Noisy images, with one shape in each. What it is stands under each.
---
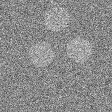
three dots
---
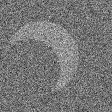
crescent
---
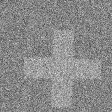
cross
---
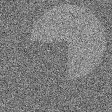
disc with a wedge cut out
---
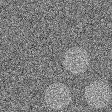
three dots
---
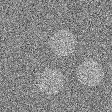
three dots
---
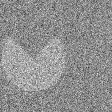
disc with a wedge cut out
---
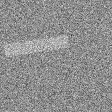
bar
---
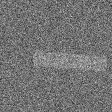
bar
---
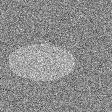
ellipse
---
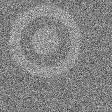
bullseye
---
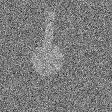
lollipop
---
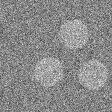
three dots
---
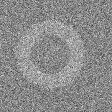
ring
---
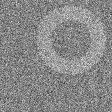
ring
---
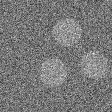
three dots
